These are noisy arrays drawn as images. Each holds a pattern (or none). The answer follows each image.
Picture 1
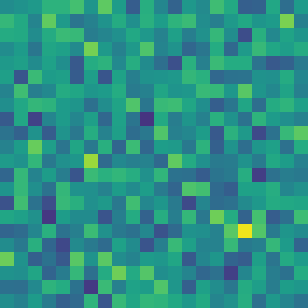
only noise
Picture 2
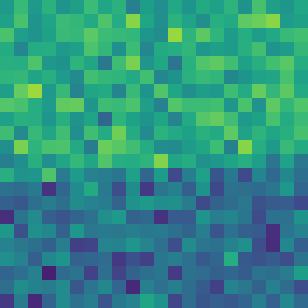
a sharp edge
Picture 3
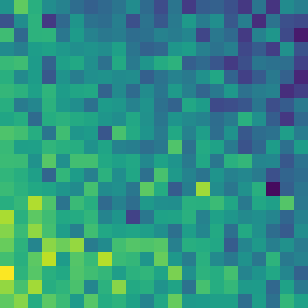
a smooth slope
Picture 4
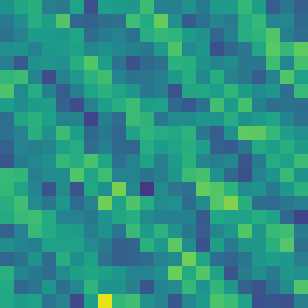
diagonal stripes
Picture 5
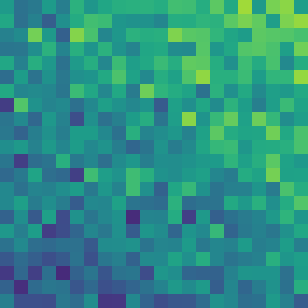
a smooth slope
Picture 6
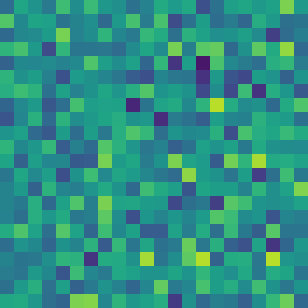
only noise
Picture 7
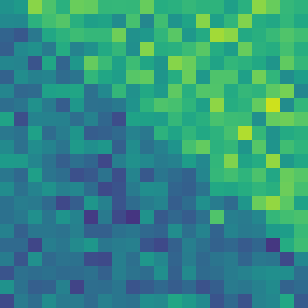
a sharp edge
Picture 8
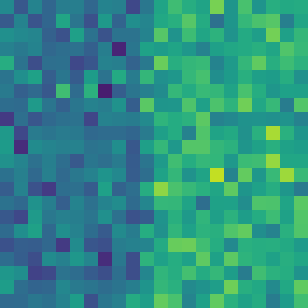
a sharp edge
